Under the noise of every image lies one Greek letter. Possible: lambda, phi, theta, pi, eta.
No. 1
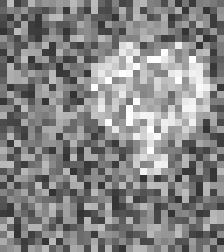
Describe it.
light phi
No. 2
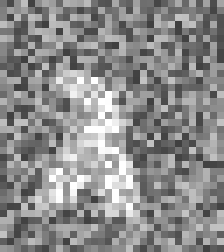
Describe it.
light lambda
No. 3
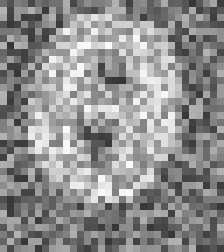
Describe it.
light theta
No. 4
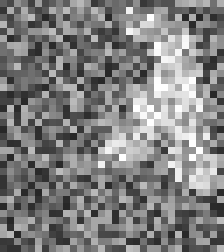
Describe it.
light lambda
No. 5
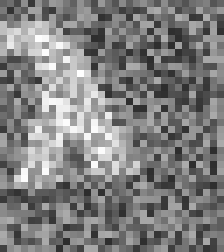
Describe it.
light lambda
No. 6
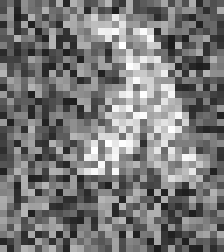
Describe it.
light lambda
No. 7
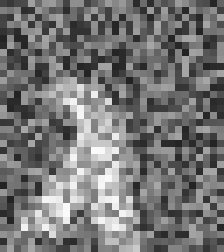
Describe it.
light lambda
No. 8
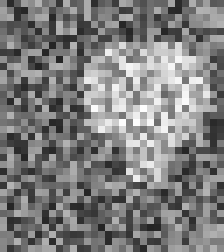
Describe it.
light phi
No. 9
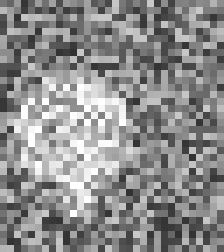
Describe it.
light phi
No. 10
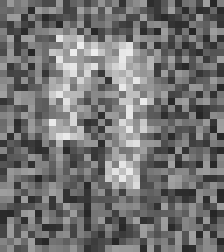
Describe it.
light eta
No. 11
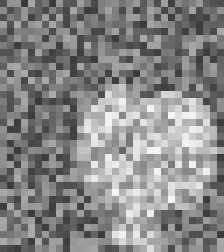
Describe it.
light phi
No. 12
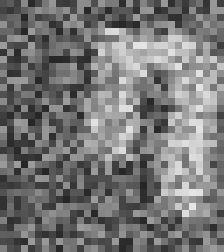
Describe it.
light eta
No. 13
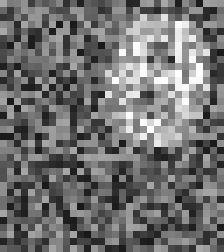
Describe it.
light theta
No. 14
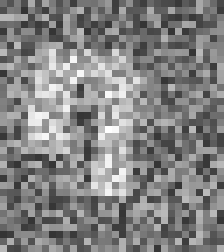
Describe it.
light eta
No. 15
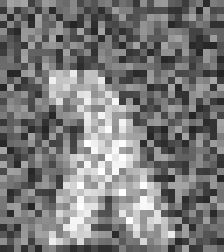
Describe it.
light lambda
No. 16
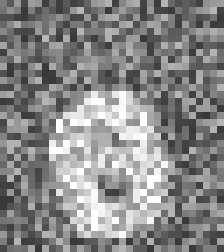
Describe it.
light theta
